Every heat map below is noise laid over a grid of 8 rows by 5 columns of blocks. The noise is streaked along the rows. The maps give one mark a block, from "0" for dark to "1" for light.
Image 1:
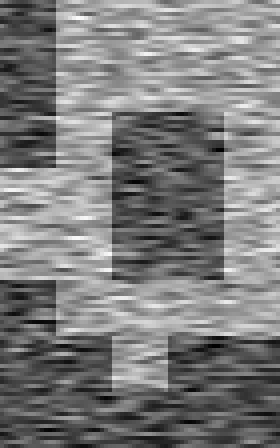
01111
01111
01001
11001
11001
01111
00100
00000
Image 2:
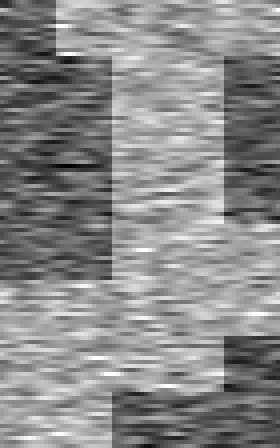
01111
00110
00110
00110
00111
11111
11110
11000
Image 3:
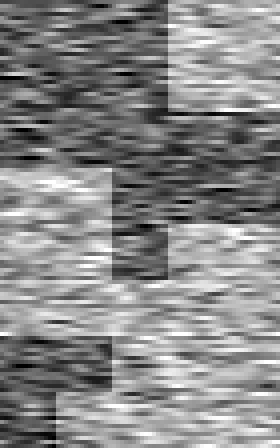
00011
00011
00000
11000
11011
11111
00111
01111
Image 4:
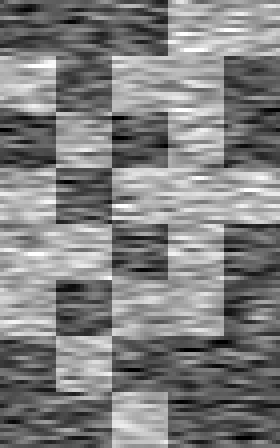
00011
10110
01010
10111
11010
10110
01000
00100
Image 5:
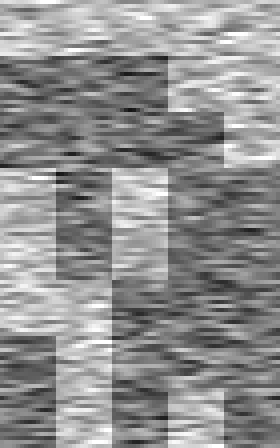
11111
00011
00001
10100
10100
11000
01000
01010
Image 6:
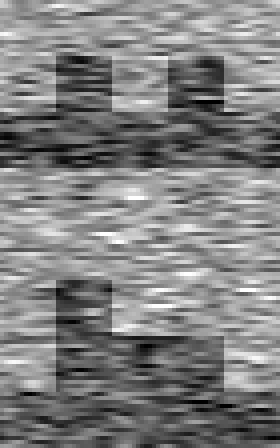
11111
10101
00000
11111
11111
10111
10001
00000
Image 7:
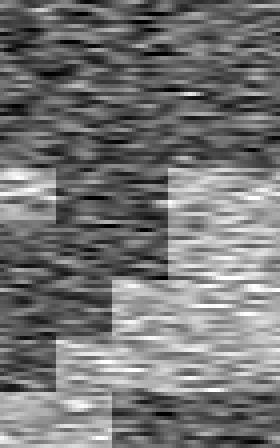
00000
00000
00000
10011
00011
00111
01111
11000
